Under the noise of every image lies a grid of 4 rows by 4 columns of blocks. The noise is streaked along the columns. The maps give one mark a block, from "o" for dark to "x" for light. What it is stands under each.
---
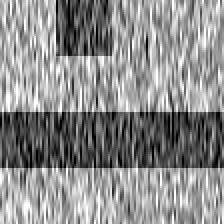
x o x x
x x x x
o o o o
x x x x
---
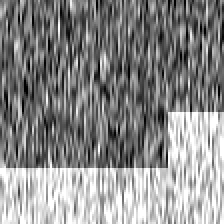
o o o o
o o o o
o o o x
x x x x
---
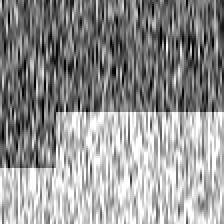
o o o o
o o o o
o x x x
x x x x
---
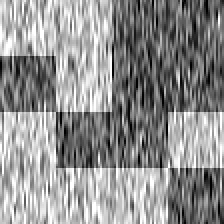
x x o o
o x o o
x o o x
x x x o
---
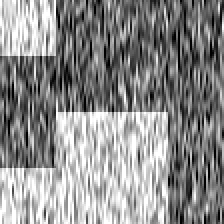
x o o o
o o o o
o x x o
x x x o
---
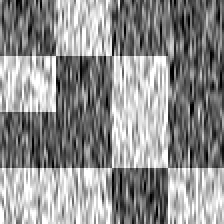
o x o o
x o x o
o o x o
x x o x
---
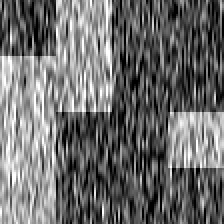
o x o o
x x o o
x o o x
x o o o
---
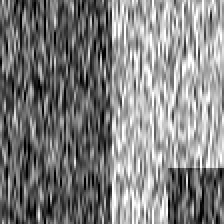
o o x x
o o x x
o o x x
o o x o
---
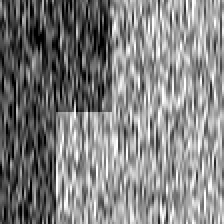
o o x x
o o x x
o x x x
o x x x
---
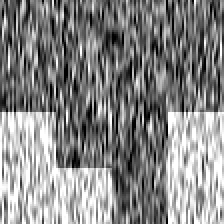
o o o o
o o o o
x o o x
x x o x
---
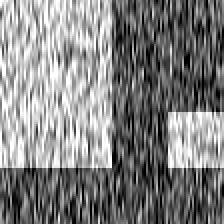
x x o o
x x o o
x x o x
o o o o
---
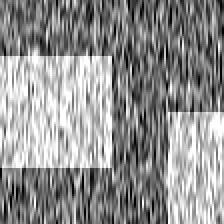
o o o o
x x o o
x x o x
o o o x
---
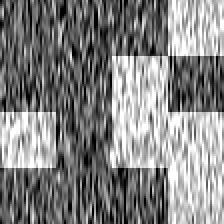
o o o x
o o x o
x o x x
o o o x
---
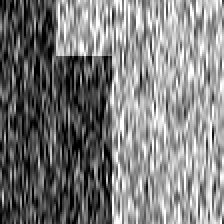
o x x x
o o x x
o o x x
o o x x
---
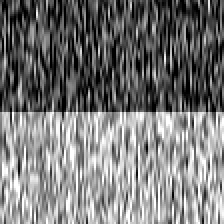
o o o o
o o o o
x x x x
x x x x
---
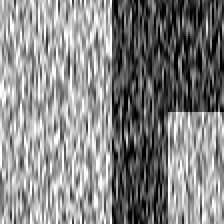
x x o o
x x o o
x x o x
x x o x
